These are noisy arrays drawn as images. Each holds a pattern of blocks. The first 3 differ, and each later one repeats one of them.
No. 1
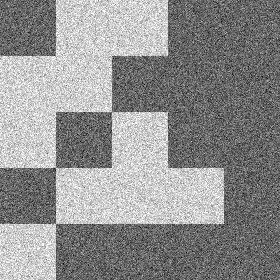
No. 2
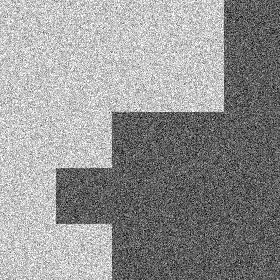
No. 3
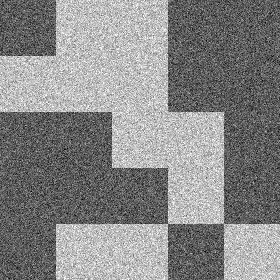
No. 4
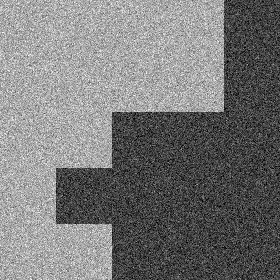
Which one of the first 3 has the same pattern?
2
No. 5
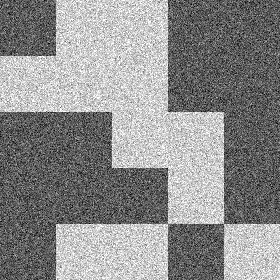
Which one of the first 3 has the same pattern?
3
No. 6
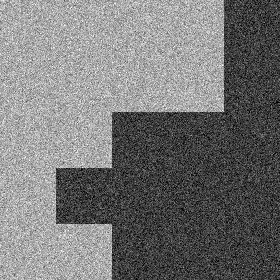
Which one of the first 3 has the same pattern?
2
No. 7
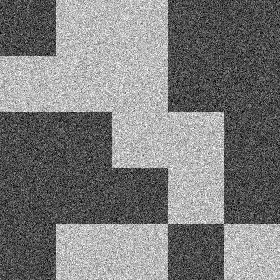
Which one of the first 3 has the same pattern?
3
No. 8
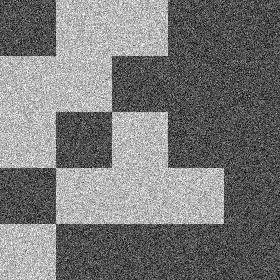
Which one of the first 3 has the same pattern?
1
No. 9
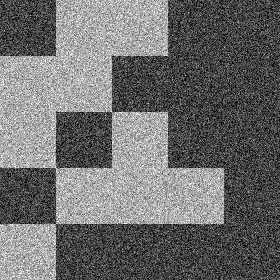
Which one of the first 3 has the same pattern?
1
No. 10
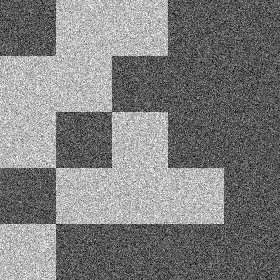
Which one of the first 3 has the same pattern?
1
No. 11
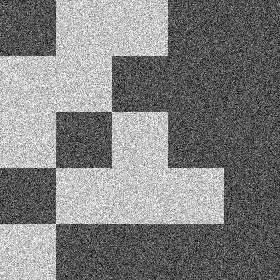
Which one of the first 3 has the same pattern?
1
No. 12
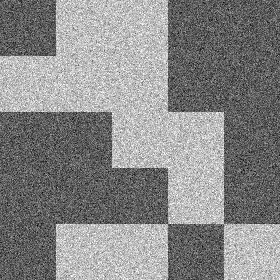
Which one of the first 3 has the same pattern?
3
